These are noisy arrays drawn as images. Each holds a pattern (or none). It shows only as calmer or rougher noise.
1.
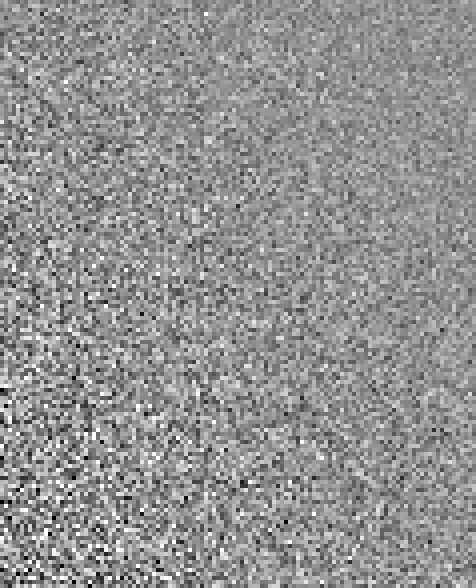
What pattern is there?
a smooth slope
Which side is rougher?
bottom left
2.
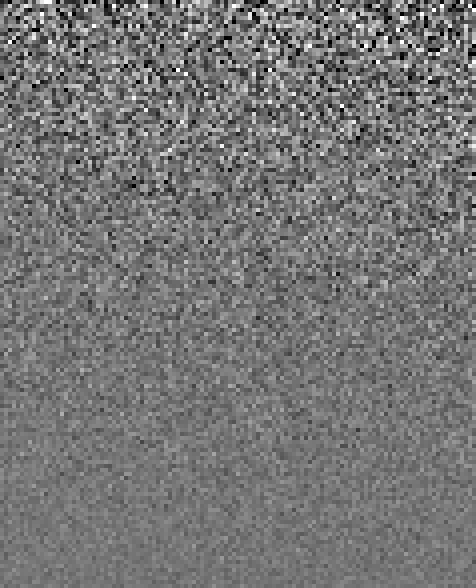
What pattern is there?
a smooth slope
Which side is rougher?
top
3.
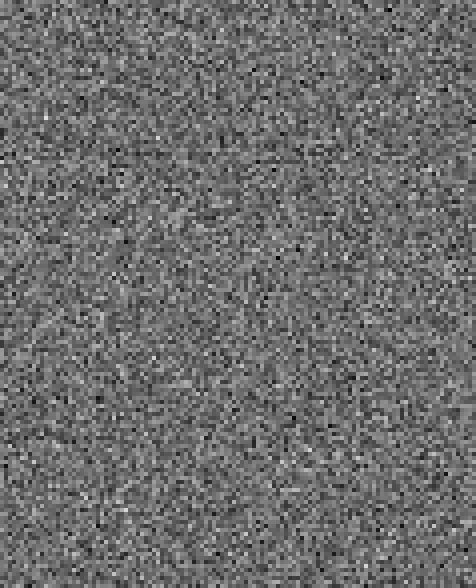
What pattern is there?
only noise
